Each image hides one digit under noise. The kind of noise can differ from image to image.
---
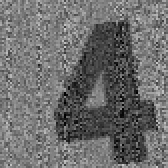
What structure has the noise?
columns of uneven size
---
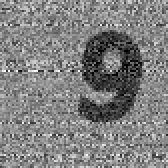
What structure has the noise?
rows of uneven size
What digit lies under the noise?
9
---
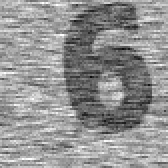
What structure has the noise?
streaked along the rows
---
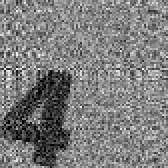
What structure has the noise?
low rank plus noise
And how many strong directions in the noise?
one
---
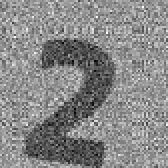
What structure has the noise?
low rank plus noise
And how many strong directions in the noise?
one
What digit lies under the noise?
2
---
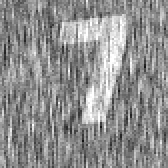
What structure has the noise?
streaked along the columns
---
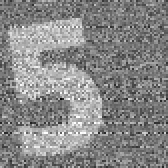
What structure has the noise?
rows of uneven size
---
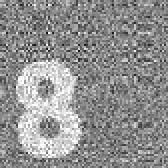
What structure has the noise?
low rank plus noise
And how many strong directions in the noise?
one
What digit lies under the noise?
8
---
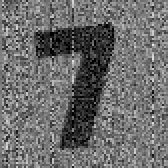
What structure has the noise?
columns of uneven size
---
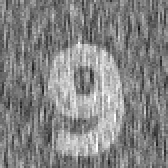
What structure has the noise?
streaked along the columns
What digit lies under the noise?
9
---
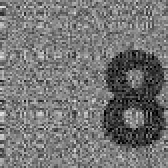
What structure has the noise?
low rank plus noise
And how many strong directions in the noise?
one
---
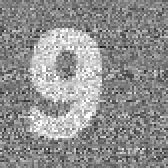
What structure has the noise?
rows of uneven size
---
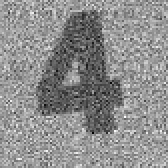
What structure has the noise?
low rank plus noise
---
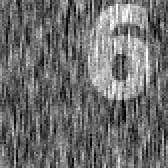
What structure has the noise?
streaked along the columns
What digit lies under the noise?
6
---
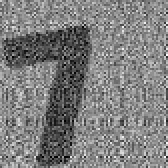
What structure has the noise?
low rank plus noise
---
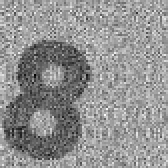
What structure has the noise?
low rank plus noise
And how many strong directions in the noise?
one
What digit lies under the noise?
8
